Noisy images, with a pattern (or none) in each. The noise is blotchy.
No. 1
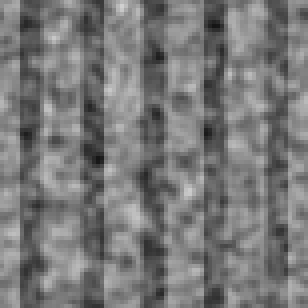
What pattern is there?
vertical stripes
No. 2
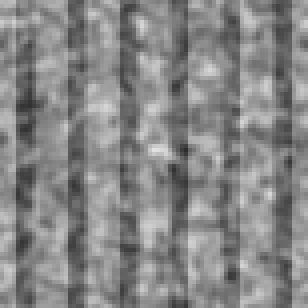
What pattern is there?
vertical stripes
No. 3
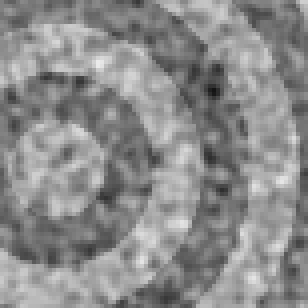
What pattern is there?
rings round one point
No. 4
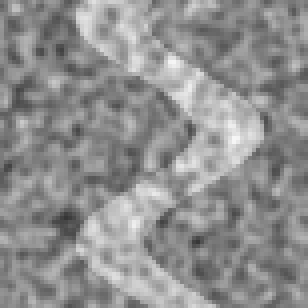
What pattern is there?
a wavy band
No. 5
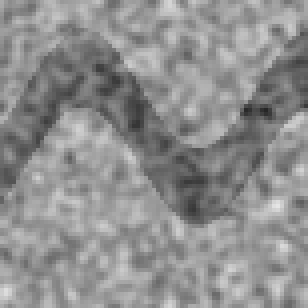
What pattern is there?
a wavy band
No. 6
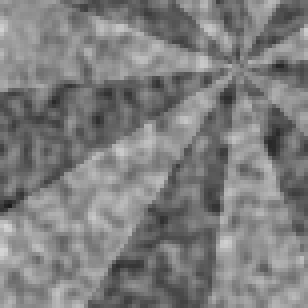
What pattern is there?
spokes from one point
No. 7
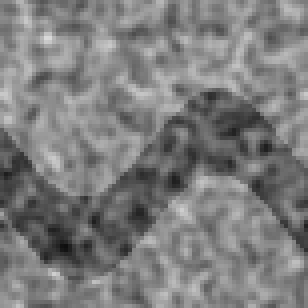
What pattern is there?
a wavy band
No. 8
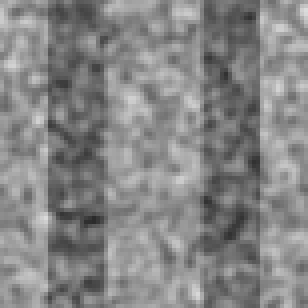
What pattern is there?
vertical stripes
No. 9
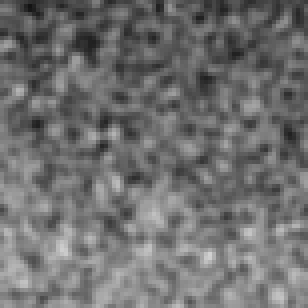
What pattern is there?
a smooth slope
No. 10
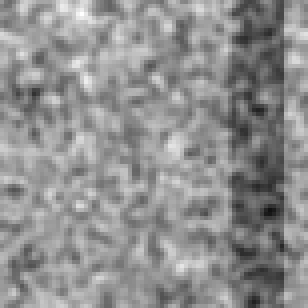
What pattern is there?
one vertical stripe
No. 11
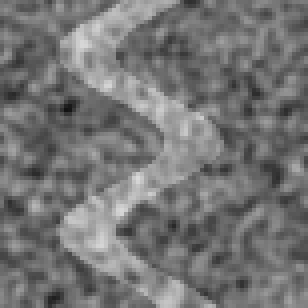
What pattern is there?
a wavy band
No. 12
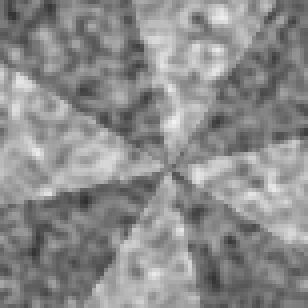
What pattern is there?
spokes from one point
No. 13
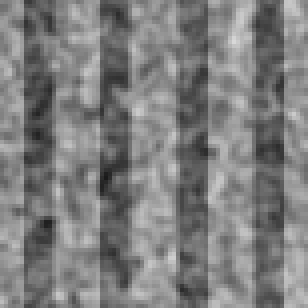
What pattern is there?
vertical stripes
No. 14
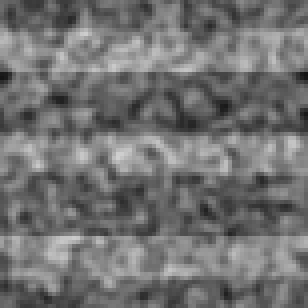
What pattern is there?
horizontal stripes
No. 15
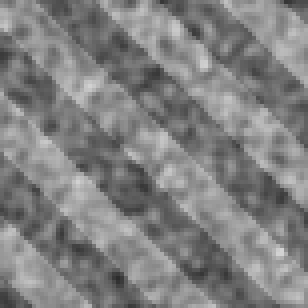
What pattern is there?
diagonal stripes
